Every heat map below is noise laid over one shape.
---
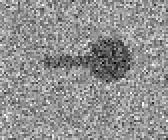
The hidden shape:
lollipop
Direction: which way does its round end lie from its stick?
right
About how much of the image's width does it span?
half
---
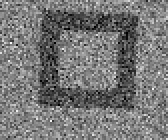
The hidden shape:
square frame
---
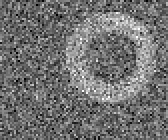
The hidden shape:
ring
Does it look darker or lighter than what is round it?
lighter
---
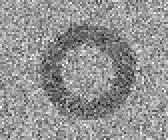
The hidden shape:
ring
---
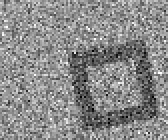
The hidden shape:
square frame
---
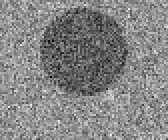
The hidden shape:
disc
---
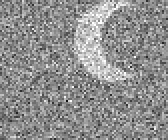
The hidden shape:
crescent
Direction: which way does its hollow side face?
right
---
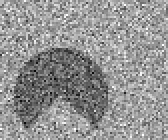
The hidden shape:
disc with a wedge cut out
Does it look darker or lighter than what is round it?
darker
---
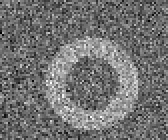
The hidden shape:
ring
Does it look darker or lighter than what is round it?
lighter
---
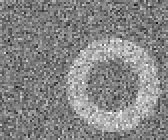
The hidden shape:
ring
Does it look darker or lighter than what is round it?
lighter
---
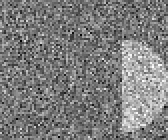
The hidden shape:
half disc
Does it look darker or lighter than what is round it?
lighter
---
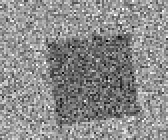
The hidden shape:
square
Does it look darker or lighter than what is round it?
darker
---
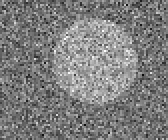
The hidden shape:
disc
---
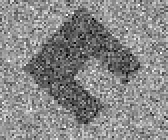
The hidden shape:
square with a notch
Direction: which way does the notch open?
down and right
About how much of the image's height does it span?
nearly all
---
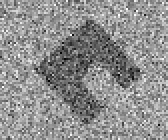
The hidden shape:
square with a notch
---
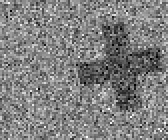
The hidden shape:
cross
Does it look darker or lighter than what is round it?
darker
